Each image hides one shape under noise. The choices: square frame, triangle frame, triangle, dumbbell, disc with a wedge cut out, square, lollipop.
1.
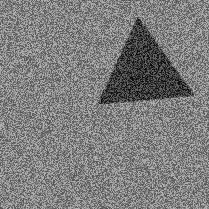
dark triangle
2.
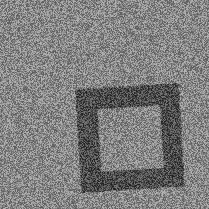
dark square frame
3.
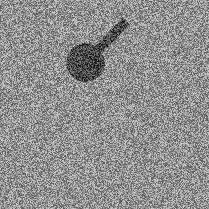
dark lollipop, top middle
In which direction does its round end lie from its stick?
down and left
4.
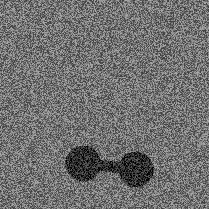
dark dumbbell, bottom middle
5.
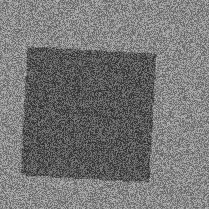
dark square
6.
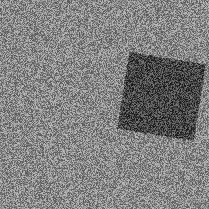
dark square, middle right
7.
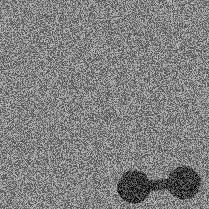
dark dumbbell, bottom right
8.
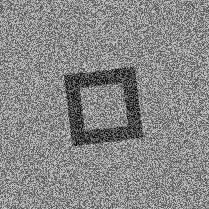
dark square frame, centre
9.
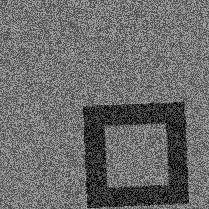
dark square frame
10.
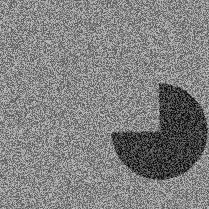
dark disc with a wedge cut out
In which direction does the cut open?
up and left
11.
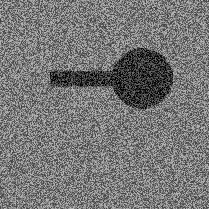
dark lollipop
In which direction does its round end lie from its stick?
right
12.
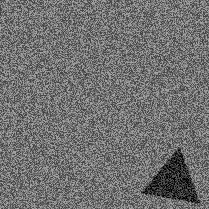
dark triangle, bottom right
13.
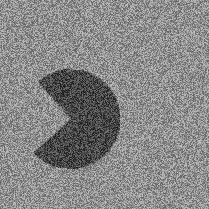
dark disc with a wedge cut out
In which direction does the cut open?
left
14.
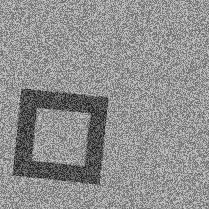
dark square frame
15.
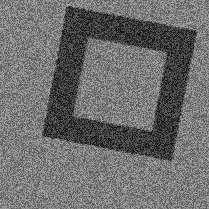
dark square frame
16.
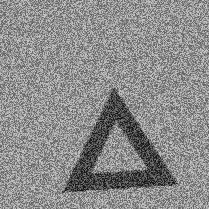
dark triangle frame
